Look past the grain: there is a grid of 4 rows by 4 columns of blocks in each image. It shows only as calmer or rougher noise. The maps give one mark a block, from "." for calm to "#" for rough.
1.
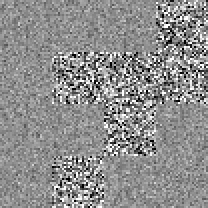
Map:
. . . #
. # # #
. . # .
. # . .
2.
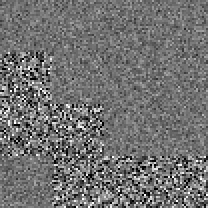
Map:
. . . .
# . . .
# # . .
. # # #
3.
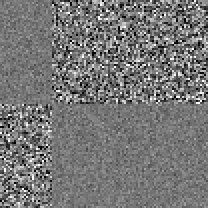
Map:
. # # #
. # # #
# . . .
# . . .
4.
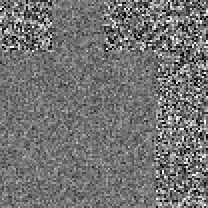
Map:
# . # #
. . . #
. . . #
. . . #
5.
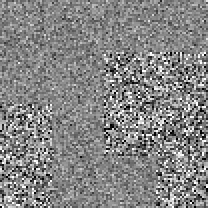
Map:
. . . .
. . # #
# . # #
# . . #
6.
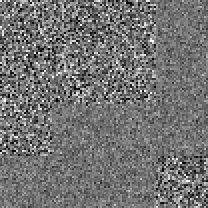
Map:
# # # .
# # # .
# . . .
. . . #
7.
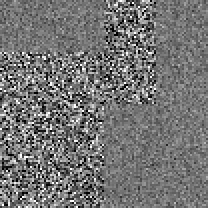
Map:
. . # .
# # # .
# # . .
# # . .
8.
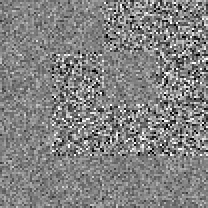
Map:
. . # #
. # . #
. # # #
. . . .
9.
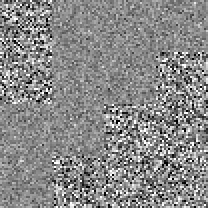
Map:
# . . .
# . . #
. . # #
. # # #
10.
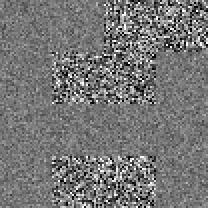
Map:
. . # #
. # # .
. . . .
. # # .
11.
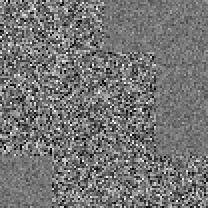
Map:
# # . .
# # # .
# # # .
. # # #
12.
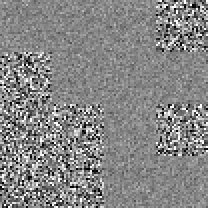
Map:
. . . #
# . . .
# # . #
# # . .
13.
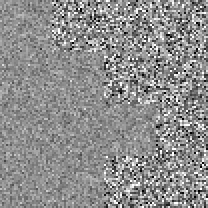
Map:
. # # #
. . # #
. . . #
. . # #
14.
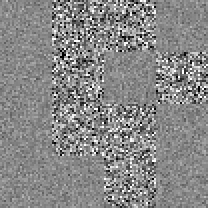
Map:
. # # .
. # . #
. # # .
. . # .
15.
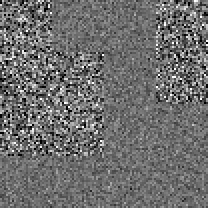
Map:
# . . #
# # . #
# # . .
. . . .
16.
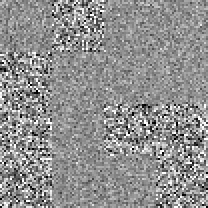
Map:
. # . .
# . . .
# . # #
# . . #
